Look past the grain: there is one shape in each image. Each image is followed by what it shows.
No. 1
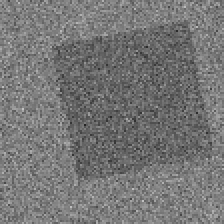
dark square
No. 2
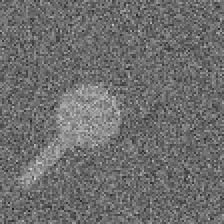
light lollipop
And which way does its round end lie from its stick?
up and right
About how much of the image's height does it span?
half
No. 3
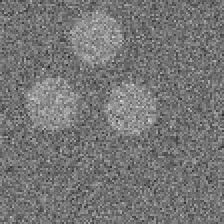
light three dots
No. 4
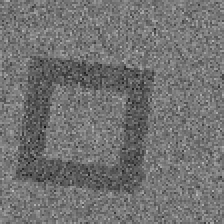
dark square frame
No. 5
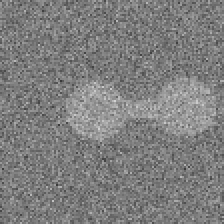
light dumbbell
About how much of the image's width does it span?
two thirds
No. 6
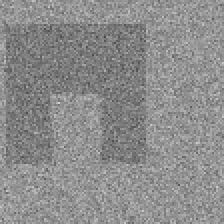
dark square with a notch
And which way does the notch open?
down
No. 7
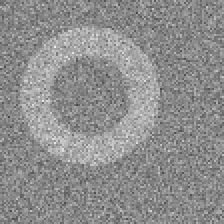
light ring
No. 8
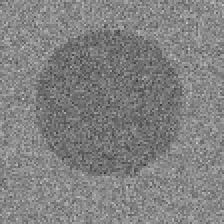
dark disc
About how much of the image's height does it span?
two thirds
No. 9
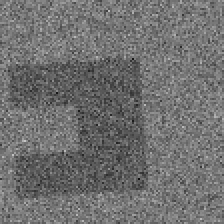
dark square with a notch
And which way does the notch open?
left
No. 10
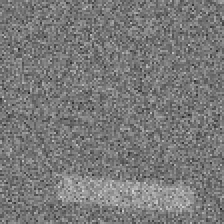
light bar
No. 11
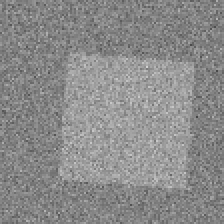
light square
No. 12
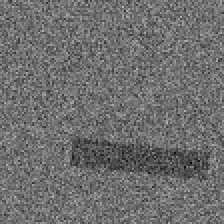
dark bar
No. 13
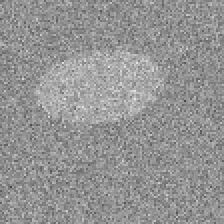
light ellipse
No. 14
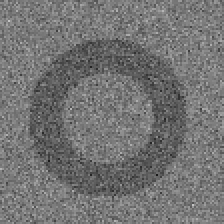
dark ring
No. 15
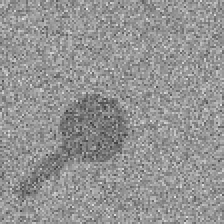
dark lollipop
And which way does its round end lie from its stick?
up and right
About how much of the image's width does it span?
half
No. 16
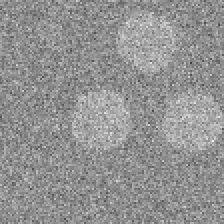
light three dots
